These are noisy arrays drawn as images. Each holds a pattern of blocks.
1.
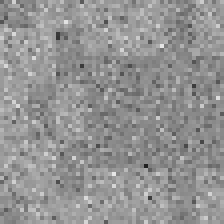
top and bottom mirror each other
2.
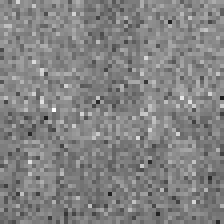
left and right mirror each other
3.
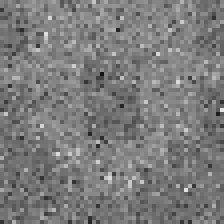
left and right mirror each other
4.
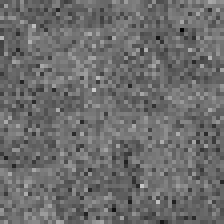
mirrored about the diagonal from the bottom left
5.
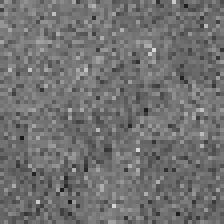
mirrored about the diagonal from the top left
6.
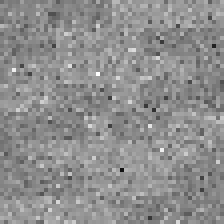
the same after a half turn
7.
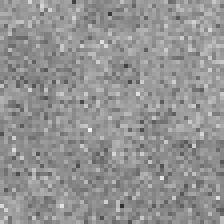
no symmetry
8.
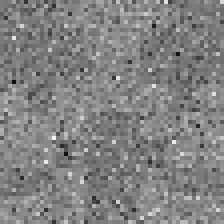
left and right mirror each other
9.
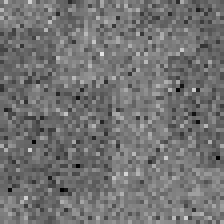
no symmetry
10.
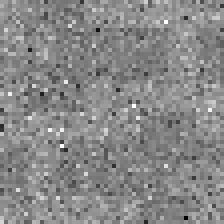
the same after a half turn
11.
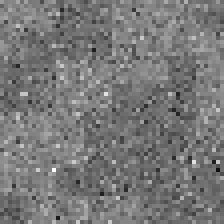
mirrored about the diagonal from the top left
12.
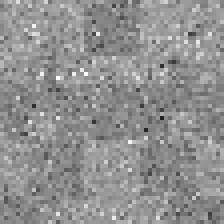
left and right mirror each other
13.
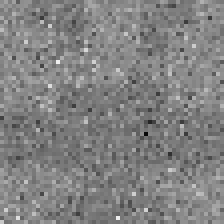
left and right mirror each other
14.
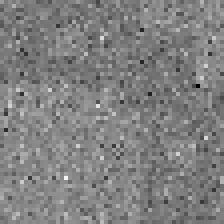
mirrored about the diagonal from the bottom left
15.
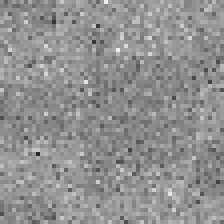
top and bottom mirror each other
